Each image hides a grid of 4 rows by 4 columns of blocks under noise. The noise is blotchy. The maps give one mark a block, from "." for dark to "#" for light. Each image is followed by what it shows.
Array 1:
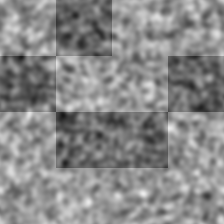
# . # #
. # # .
# . . #
# # # #
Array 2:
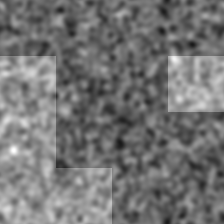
. . . .
# . . #
# . . .
# # . .
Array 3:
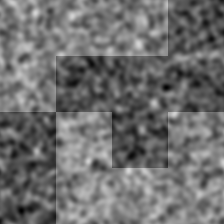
# # # .
# . . .
. # . #
. # # #
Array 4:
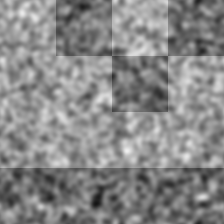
# . # .
# # . #
# # # #
. . . .
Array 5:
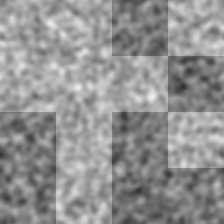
# # . #
# # # .
. # . #
. # . .
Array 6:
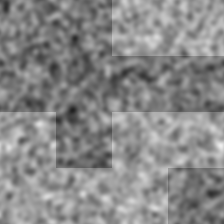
. . # #
. . . .
# . # #
# # # .
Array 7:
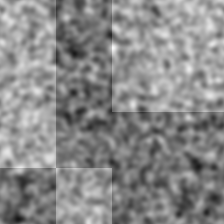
# . # #
# . # #
# . . .
. # . .
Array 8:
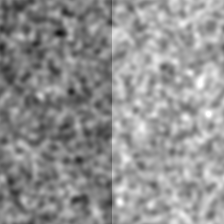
. . # #
. . # #
. . # #
. . # #
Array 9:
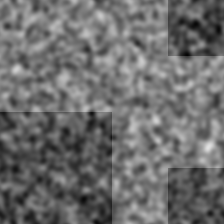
# # # .
# # # #
. . # #
. . # .
